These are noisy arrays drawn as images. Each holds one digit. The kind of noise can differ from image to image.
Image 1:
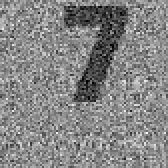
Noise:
low rank plus noise
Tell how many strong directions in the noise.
five to eight
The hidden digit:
7
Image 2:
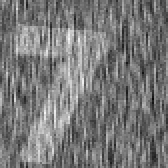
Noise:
streaked along the columns
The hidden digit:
7
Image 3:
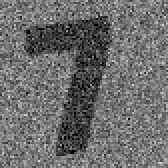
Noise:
independent entries
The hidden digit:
7
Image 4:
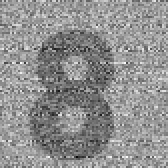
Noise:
rows of uneven size
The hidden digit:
8
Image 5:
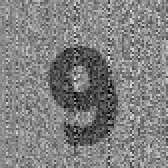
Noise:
columns of uneven size
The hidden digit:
9
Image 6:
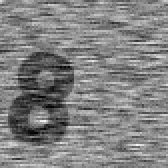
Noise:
streaked along the rows
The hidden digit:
8
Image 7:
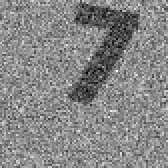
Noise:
independent entries
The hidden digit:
7
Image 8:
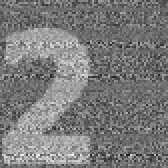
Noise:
rows of uneven size
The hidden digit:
2
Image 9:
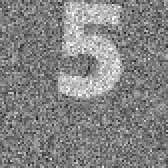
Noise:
independent entries
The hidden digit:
5
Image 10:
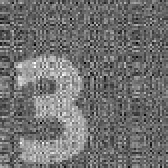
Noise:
low rank plus noise
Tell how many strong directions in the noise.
one
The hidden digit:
3
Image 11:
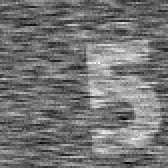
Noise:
streaked along the rows
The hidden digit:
5
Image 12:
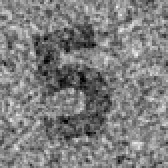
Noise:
blotchy
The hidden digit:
5
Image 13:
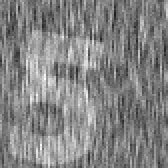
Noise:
streaked along the columns
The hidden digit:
5
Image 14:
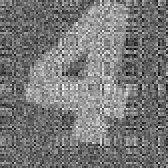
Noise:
low rank plus noise
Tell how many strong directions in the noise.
one
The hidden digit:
4
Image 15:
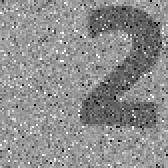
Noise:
heavy tails
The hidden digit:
2
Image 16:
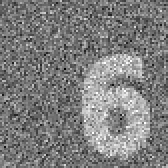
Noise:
independent entries
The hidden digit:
6
